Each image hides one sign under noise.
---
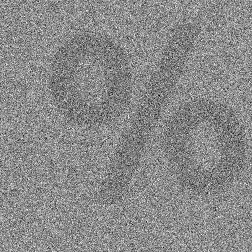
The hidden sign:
percent sign
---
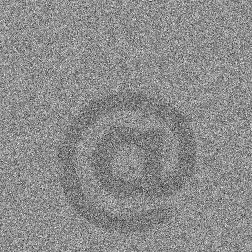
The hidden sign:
at sign
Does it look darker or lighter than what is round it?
darker
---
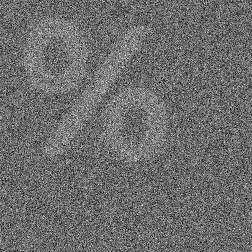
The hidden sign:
percent sign
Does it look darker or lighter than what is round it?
lighter
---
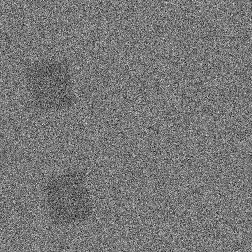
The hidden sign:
colon
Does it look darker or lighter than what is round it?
darker
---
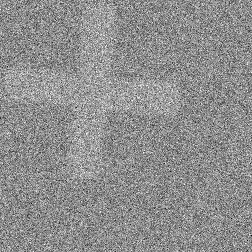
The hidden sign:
plus sign
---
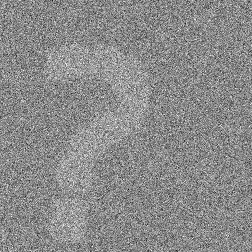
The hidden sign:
question mark
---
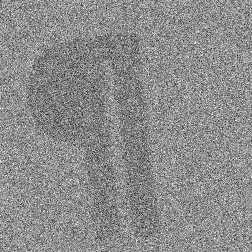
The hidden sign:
pilcrow
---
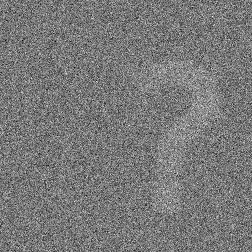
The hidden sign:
question mark
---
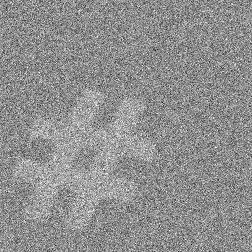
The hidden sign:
hash sign
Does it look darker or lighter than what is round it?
lighter
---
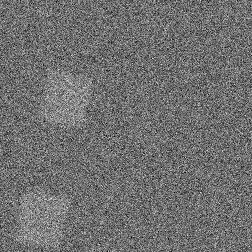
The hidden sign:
colon
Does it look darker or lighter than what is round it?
lighter
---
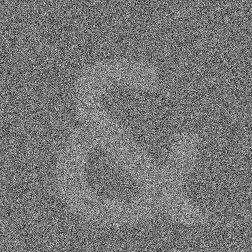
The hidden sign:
ampersand
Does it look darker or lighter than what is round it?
lighter
